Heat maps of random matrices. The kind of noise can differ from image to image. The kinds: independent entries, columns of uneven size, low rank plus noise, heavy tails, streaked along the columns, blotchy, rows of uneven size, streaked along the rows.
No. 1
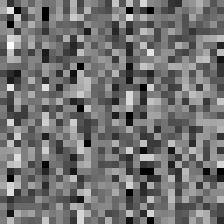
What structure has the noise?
columns of uneven size
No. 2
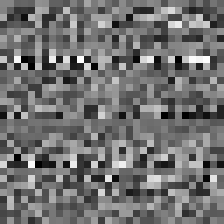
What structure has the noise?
rows of uneven size
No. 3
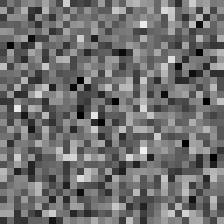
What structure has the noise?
independent entries
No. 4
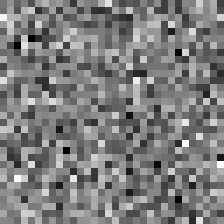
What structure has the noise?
independent entries
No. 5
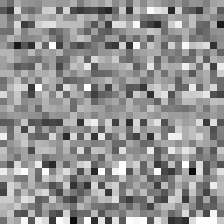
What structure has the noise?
rows of uneven size
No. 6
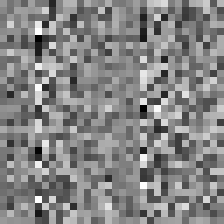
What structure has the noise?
columns of uneven size
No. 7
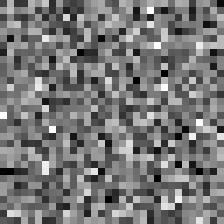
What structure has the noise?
independent entries
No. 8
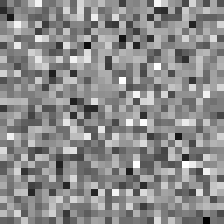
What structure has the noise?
independent entries
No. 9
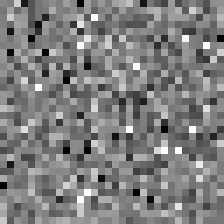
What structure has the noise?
heavy tails
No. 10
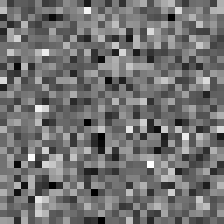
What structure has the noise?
low rank plus noise
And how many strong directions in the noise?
five to eight
